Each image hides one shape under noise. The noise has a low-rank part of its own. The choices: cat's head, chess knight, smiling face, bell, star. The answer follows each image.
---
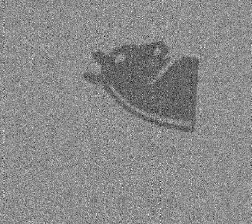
chess knight
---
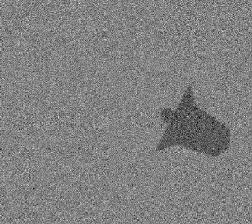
bell
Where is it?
middle right
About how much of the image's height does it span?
a third
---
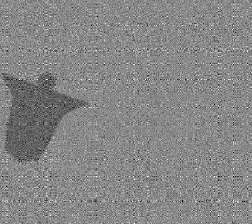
bell
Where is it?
middle left
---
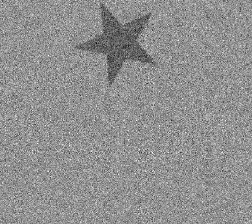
star
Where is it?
top middle
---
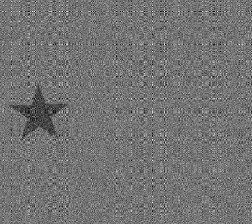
star
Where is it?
middle left
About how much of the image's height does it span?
a quarter
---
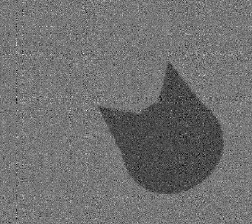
cat's head
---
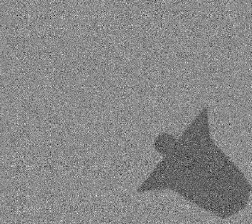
bell
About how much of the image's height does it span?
half
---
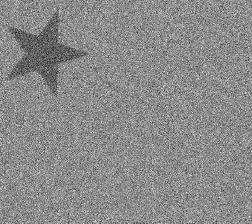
star
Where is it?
top left
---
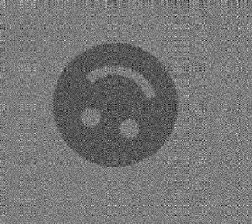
smiling face
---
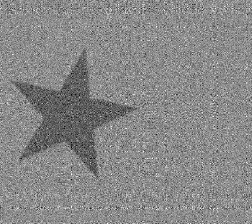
star
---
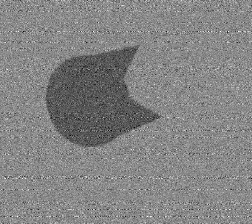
cat's head
